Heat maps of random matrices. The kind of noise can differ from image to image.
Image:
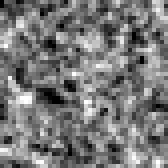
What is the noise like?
blotchy
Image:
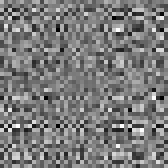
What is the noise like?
low rank plus noise
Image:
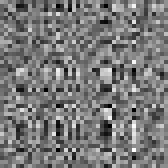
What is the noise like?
low rank plus noise
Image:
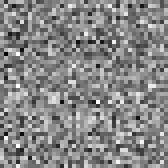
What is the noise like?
low rank plus noise
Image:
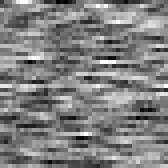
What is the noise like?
streaked along the rows
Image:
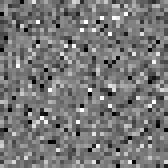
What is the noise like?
heavy tails
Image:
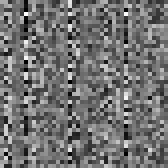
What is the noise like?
columns of uneven size
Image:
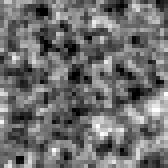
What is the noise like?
blotchy
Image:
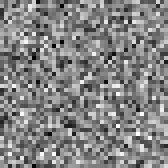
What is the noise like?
independent entries
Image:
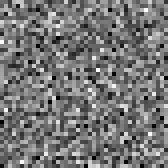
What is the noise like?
independent entries
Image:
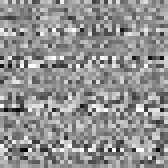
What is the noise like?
rows of uneven size
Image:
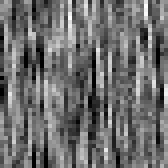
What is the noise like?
streaked along the columns
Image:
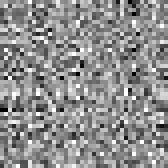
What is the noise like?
low rank plus noise
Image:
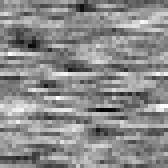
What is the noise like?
streaked along the rows
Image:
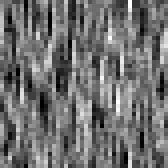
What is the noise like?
streaked along the columns
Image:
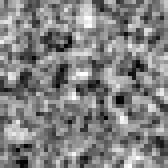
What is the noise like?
blotchy
